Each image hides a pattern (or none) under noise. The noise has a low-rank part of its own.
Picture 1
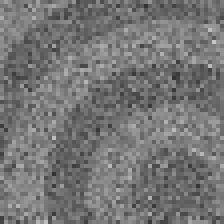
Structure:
rings round one point
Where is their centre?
bottom right
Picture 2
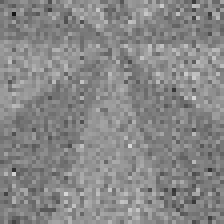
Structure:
spokes from one point
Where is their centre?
top middle
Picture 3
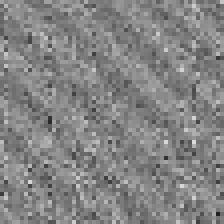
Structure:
diagonal stripes
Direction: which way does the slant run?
top left to bottom right
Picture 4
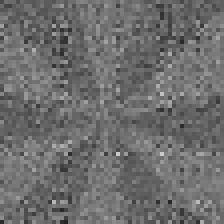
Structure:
spokes from one point
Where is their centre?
centre
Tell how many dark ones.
6
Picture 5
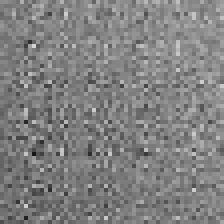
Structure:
a smooth slope
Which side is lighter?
top right
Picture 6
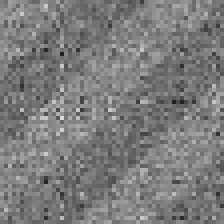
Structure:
diagonal stripes
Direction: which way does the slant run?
bottom left to top right
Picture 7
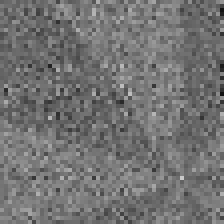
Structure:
spokes from one point
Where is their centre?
bottom right
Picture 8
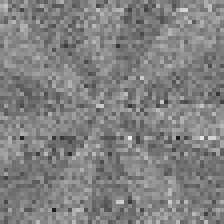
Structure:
spokes from one point
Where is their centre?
centre
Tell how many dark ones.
7
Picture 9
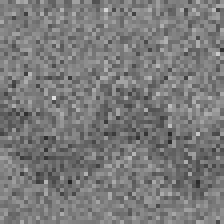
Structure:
a wavy band
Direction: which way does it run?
left to right
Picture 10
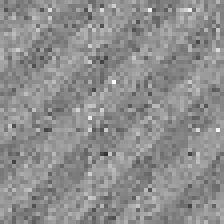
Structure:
diagonal stripes
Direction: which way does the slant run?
bottom left to top right
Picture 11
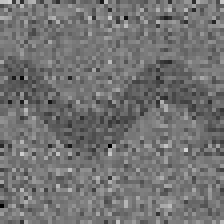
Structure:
a wavy band
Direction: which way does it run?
left to right
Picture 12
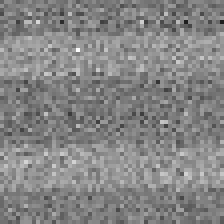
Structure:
horizontal stripes
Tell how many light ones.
2
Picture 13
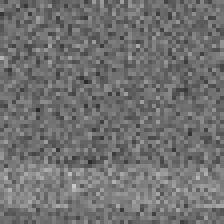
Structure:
one horizontal stripe
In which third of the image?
bottom
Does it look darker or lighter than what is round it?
lighter
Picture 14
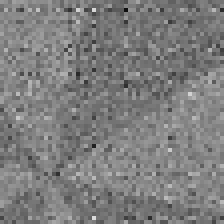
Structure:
spokes from one point
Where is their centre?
bottom left
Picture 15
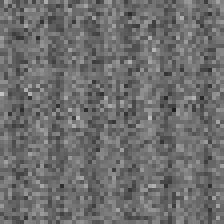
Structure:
vertical stripes
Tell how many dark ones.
6
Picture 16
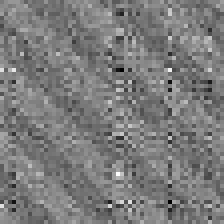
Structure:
diagonal stripes
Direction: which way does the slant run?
top left to bottom right
